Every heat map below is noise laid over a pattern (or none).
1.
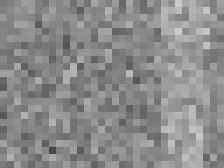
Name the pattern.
one band of columns
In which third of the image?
right
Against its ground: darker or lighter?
lighter
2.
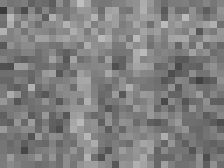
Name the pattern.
bands of rows crossing bands of columns
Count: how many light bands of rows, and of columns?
1 and 2
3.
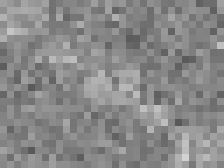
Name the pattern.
blocks along the diagonal
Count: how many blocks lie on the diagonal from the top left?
5
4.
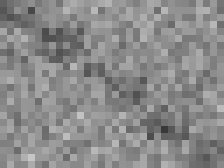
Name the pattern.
blocks along the diagonal
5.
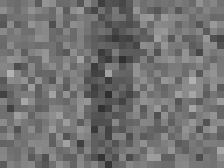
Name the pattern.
one band of columns
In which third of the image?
middle
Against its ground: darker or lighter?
darker
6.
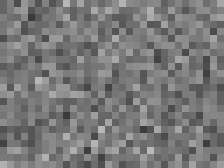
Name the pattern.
only noise
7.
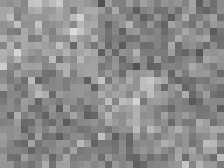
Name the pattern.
blocks along the diagonal
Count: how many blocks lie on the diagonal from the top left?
3
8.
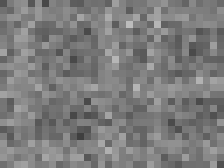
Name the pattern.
bands of rows crossing bands of columns
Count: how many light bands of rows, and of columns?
3 and 3
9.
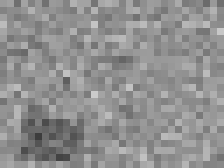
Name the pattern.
one block
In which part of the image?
bottom left
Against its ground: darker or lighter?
darker
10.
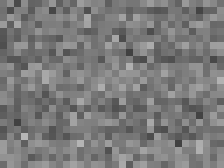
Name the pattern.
bands of rows
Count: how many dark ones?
5
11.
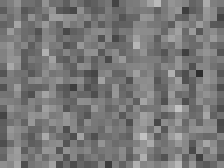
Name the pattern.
bands of columns
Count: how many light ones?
5
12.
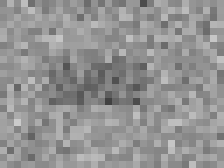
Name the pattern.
one block
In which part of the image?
centre
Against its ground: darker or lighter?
darker
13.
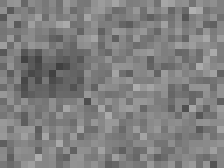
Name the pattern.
one block
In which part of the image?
middle left
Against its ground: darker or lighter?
darker
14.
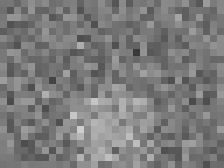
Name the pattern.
one block
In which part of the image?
bottom middle
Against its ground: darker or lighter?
lighter
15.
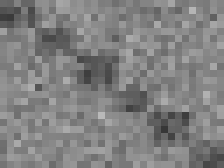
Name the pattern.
blocks along the diagonal
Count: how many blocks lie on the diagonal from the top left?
6
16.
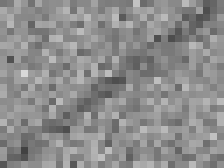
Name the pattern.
a diagonal band
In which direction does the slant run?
bottom left to top right
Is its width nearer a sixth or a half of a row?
a sixth
